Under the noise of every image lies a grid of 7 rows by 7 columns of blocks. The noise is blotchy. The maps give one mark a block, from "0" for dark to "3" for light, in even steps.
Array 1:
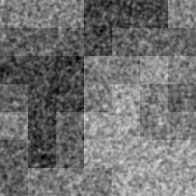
2 2 2 0 0 0 2
1 1 1 0 1 1 1
0 0 0 2 2 3 2
1 0 0 2 3 2 1
2 0 1 3 3 2 2
1 0 1 3 3 3 3
1 2 2 2 3 3 3
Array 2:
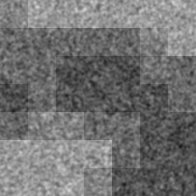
2 3 3 3 3 3 3
1 1 1 1 1 2 3
1 1 0 0 0 1 1
0 1 0 0 0 0 1
1 2 2 1 1 0 0
3 3 3 3 1 0 0
3 3 3 2 0 0 0
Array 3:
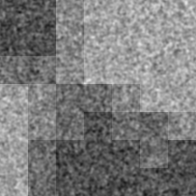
0 0 2 3 3 3 3
0 0 2 3 3 3 3
1 1 2 3 3 3 3
3 2 1 1 2 3 3
3 2 1 0 1 1 2
3 1 0 0 0 1 0
3 1 0 0 0 0 0
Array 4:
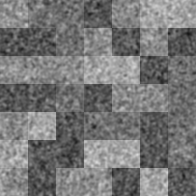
2 1 1 0 2 3 3
0 0 1 2 0 2 0
2 2 2 3 3 0 1
0 0 1 0 2 2 1
2 3 0 1 1 0 1
3 0 0 3 3 0 1
2 0 2 2 0 3 0
